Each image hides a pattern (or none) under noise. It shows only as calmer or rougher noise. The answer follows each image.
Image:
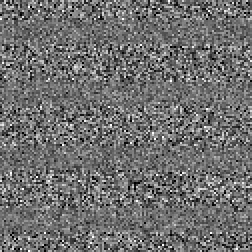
horizontal stripes
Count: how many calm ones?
4
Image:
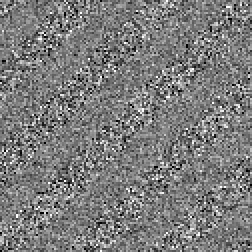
diagonal stripes
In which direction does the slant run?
bottom left to top right
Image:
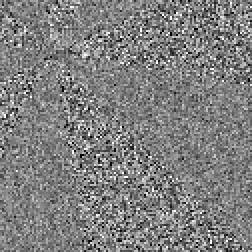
spokes from one point
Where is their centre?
top left
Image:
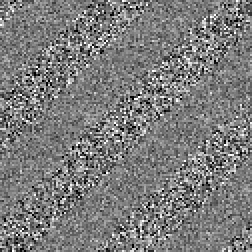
diagonal stripes
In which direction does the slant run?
bottom left to top right
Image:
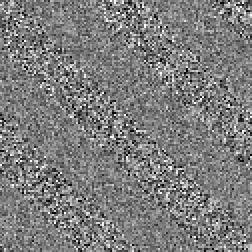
diagonal stripes
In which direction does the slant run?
top left to bottom right
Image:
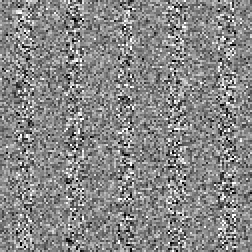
vertical stripes
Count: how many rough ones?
5
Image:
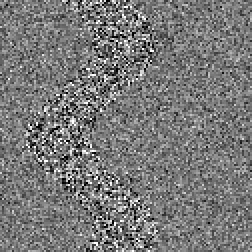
a wavy band
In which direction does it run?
top to bottom
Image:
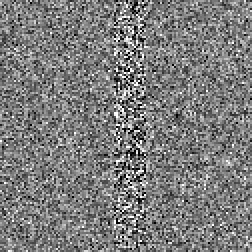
one vertical stripe
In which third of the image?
middle
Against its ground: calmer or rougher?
rougher
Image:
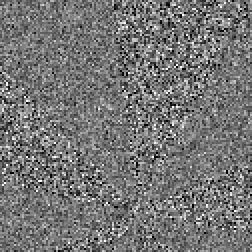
spokes from one point
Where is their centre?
bottom middle
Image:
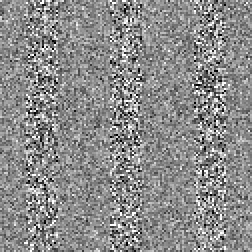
vertical stripes
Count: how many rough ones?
3
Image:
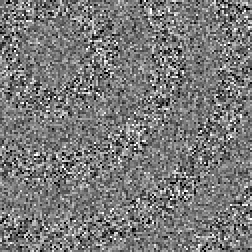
rings round one point
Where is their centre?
top left
